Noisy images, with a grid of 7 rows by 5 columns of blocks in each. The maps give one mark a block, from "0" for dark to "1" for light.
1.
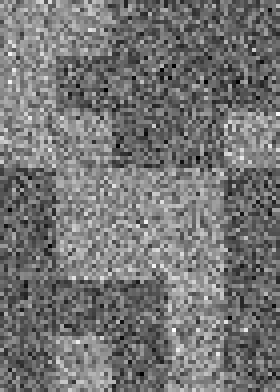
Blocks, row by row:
11000
10000
11001
01110
01110
00010
01010
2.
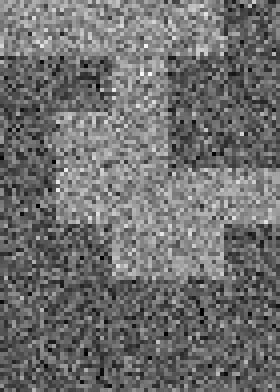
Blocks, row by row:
11110
00100
01100
01111
00110
00000
00000
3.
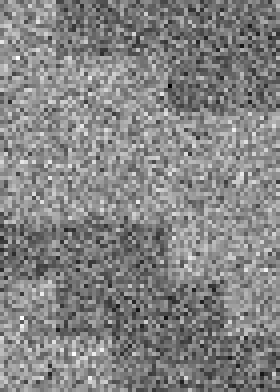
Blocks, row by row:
10000
11100
11111
11111
00011
10001
11000
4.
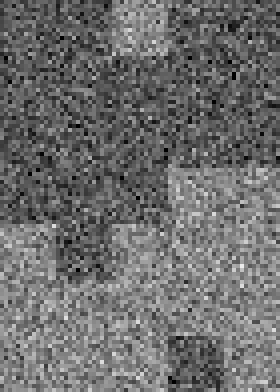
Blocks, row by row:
00100
00000
00000
00011
10111
11111
11101
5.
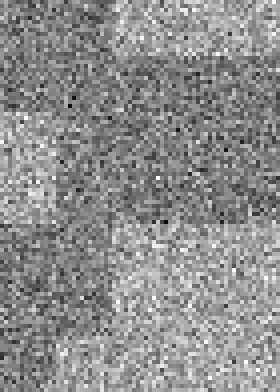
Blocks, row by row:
00111
00000
10000
10000
00111
00111
01111
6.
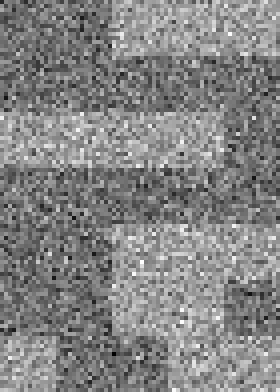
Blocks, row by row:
00111
00000
11110
00000
00111
00110
10011
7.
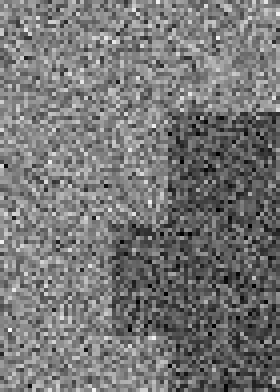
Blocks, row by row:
11111
11111
11100
11100
11000
11000
11100
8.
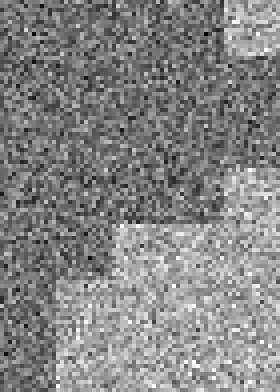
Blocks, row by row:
00001
00000
00000
00001
00111
01111
01111
